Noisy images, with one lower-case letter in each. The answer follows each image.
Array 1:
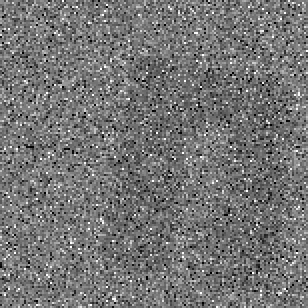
n
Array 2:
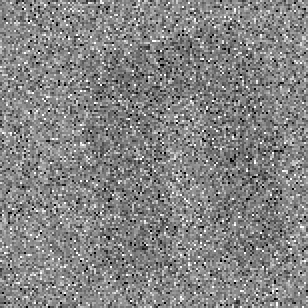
n
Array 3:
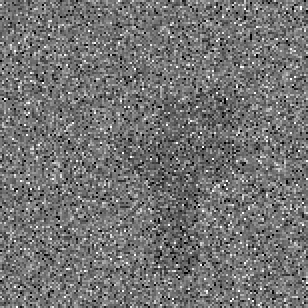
f
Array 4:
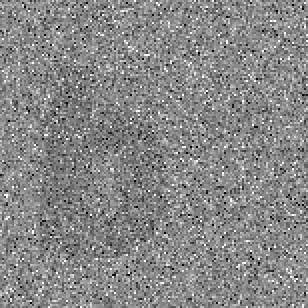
b
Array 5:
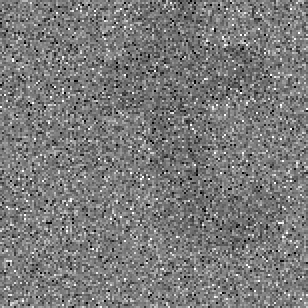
t
